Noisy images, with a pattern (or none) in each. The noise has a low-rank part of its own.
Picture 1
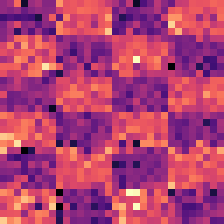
a checkerboard
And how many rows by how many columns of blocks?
6 by 4
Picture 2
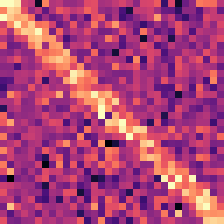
a diagonal band
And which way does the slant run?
top left to bottom right
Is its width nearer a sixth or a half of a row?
a sixth
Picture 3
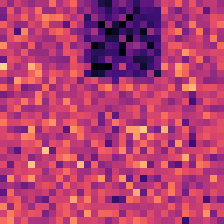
one block
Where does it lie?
top middle
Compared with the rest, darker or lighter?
darker
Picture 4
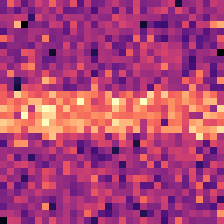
one band of rows
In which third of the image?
middle
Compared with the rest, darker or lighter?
lighter
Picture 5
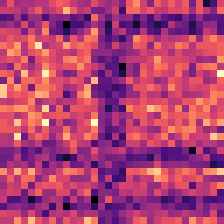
bands of rows crossing bands of columns
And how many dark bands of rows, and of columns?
3 and 1
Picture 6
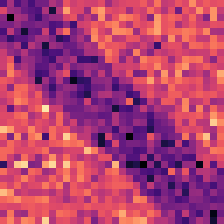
a diagonal band
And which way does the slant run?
top left to bottom right
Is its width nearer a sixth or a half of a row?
a half
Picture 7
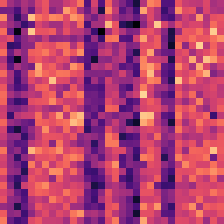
bands of columns
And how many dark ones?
4
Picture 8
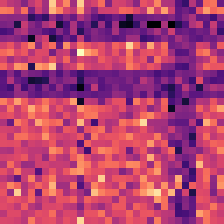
bands of rows crossing bands of columns
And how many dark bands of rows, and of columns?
2 and 1
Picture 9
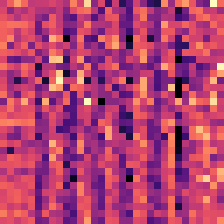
bands of columns
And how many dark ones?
6
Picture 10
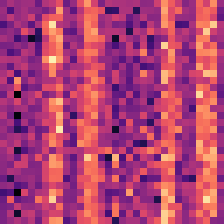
bands of columns
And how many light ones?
4
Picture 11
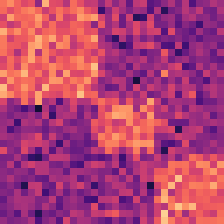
blocks along the diagonal
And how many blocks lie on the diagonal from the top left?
3
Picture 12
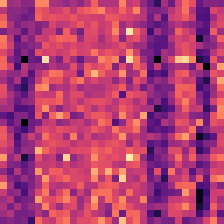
bands of columns
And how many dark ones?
3
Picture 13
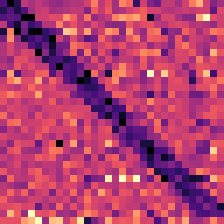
a diagonal band
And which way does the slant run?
top left to bottom right
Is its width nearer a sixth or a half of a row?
a sixth
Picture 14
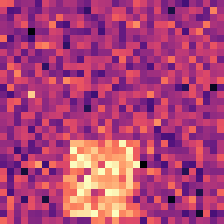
one block
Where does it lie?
bottom middle
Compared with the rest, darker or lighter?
lighter
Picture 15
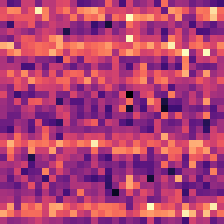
bands of rows
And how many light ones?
5
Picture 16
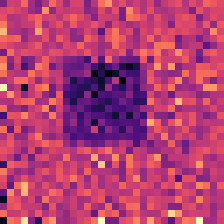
one block
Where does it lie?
centre
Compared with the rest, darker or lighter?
darker
